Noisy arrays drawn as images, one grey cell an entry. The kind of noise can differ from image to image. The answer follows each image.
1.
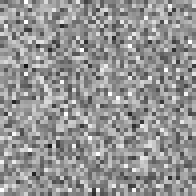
independent entries
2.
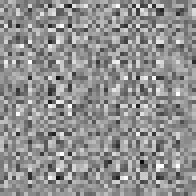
low rank plus noise
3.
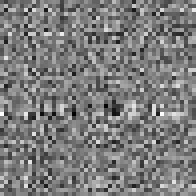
low rank plus noise
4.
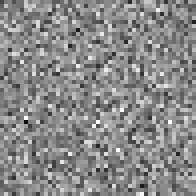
independent entries
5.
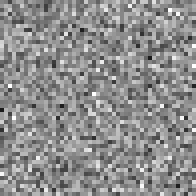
independent entries
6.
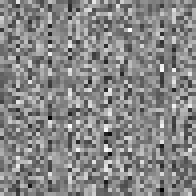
columns of uneven size
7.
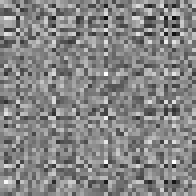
low rank plus noise
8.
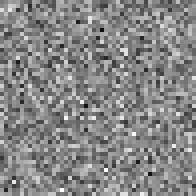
independent entries
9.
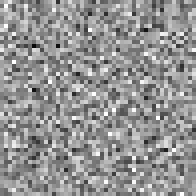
low rank plus noise
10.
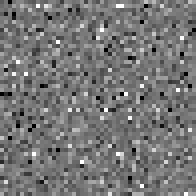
heavy tails
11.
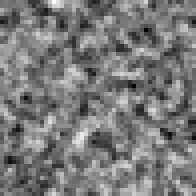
blotchy
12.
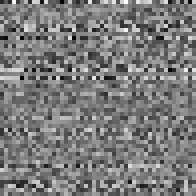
rows of uneven size
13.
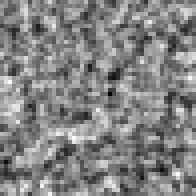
blotchy
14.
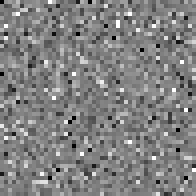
heavy tails
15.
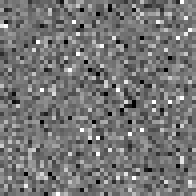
heavy tails
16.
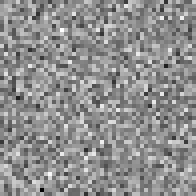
independent entries
